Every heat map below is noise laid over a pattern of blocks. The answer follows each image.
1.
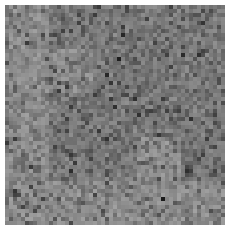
mirrored about the diagonal from the bottom left
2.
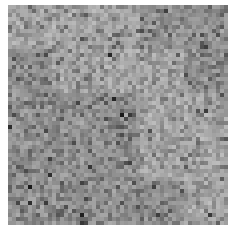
mirrored about the diagonal from the bottom left
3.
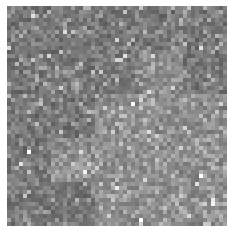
mirrored about the diagonal from the top left
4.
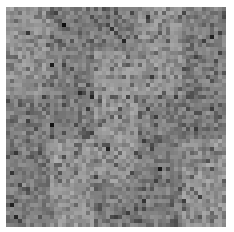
the same after a half turn
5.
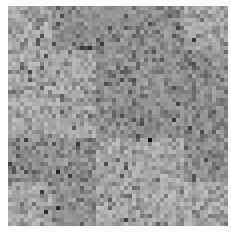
mirrored about the diagonal from the bottom left
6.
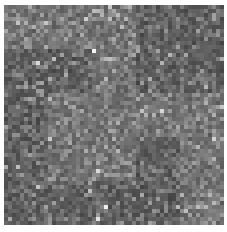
mirrored about the diagonal from the bottom left
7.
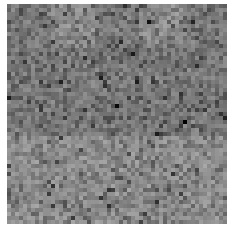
left and right mirror each other
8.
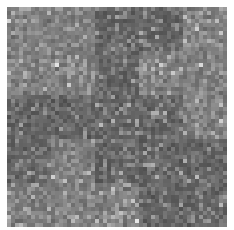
mirrored about the diagonal from the top left
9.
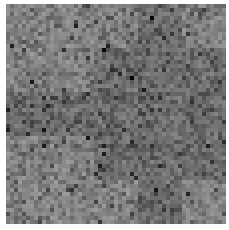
top and bottom mirror each other
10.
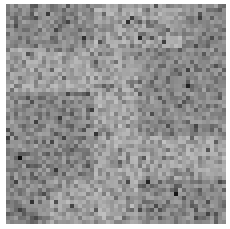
the same after a half turn
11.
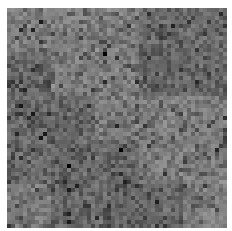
mirrored about the diagonal from the bottom left
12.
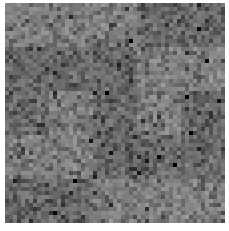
the same after a half turn
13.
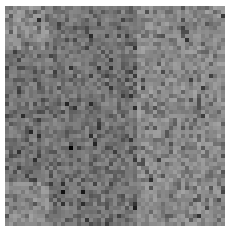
top and bottom mirror each other
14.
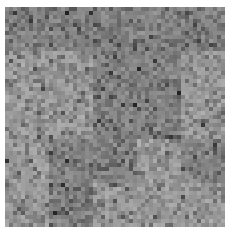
no symmetry
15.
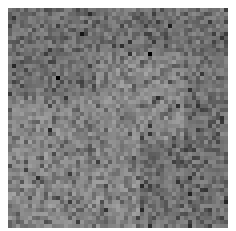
mirrored about the diagonal from the bottom left
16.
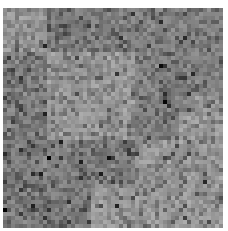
mirrored about the diagonal from the top left
